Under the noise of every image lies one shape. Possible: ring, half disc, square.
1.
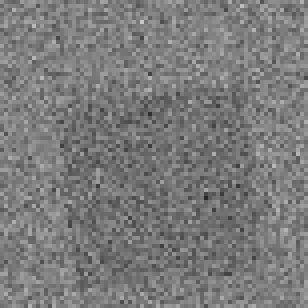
dark square
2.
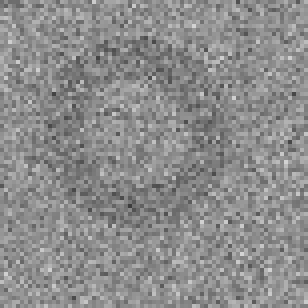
dark ring
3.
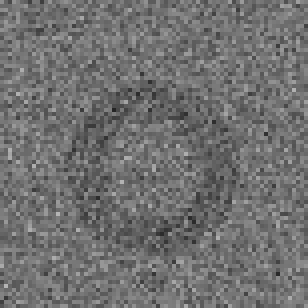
dark ring
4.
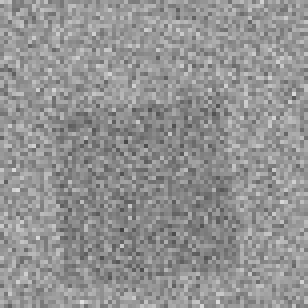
dark square
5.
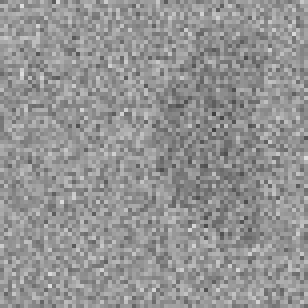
dark half disc
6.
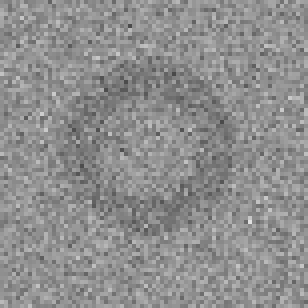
dark ring
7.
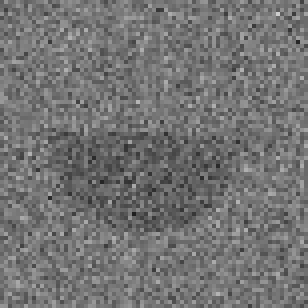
dark half disc
